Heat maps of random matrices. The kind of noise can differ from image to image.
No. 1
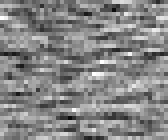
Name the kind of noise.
streaked along the rows
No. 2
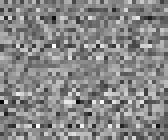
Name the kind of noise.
rows of uneven size
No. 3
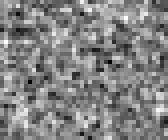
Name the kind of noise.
blotchy
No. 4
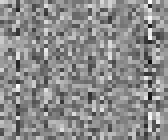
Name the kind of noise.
columns of uneven size
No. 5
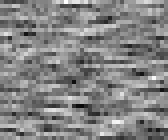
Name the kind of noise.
streaked along the rows
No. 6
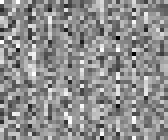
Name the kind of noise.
columns of uneven size
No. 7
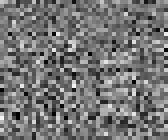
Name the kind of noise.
low rank plus noise
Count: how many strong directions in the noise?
five to eight
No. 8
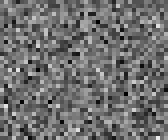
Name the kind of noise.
independent entries
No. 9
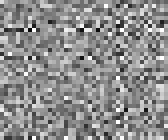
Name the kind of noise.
low rank plus noise
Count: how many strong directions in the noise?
two
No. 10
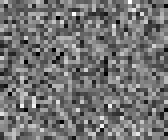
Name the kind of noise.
independent entries
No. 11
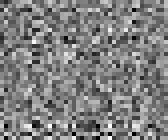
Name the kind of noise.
low rank plus noise
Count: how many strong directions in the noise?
one
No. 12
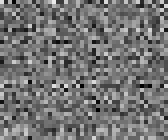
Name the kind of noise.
low rank plus noise
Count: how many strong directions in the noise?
three or four
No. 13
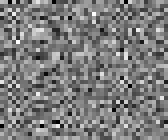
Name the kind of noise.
low rank plus noise
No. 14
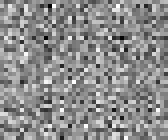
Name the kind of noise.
low rank plus noise
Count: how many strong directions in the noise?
three or four
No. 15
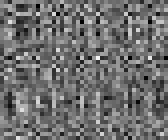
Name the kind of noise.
low rank plus noise
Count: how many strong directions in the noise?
one
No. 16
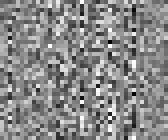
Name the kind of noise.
columns of uneven size
